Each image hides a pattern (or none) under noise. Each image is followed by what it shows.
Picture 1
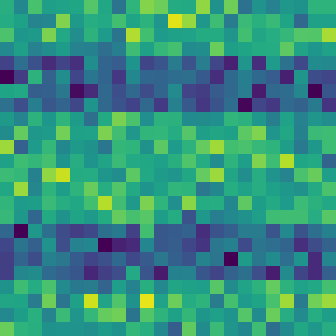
horizontal stripes
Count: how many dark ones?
2
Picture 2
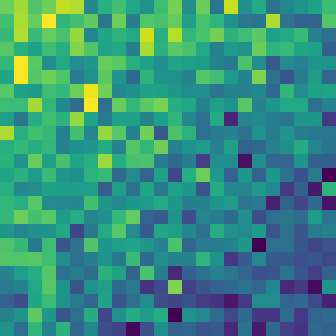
a smooth slope
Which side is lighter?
top left
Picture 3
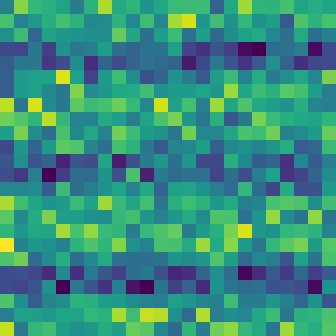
horizontal stripes
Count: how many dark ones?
3
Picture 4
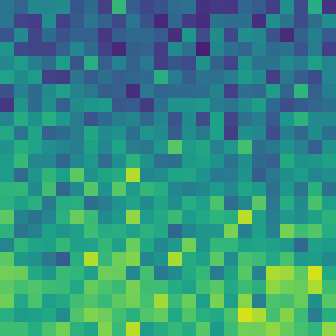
a smooth slope
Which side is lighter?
bottom
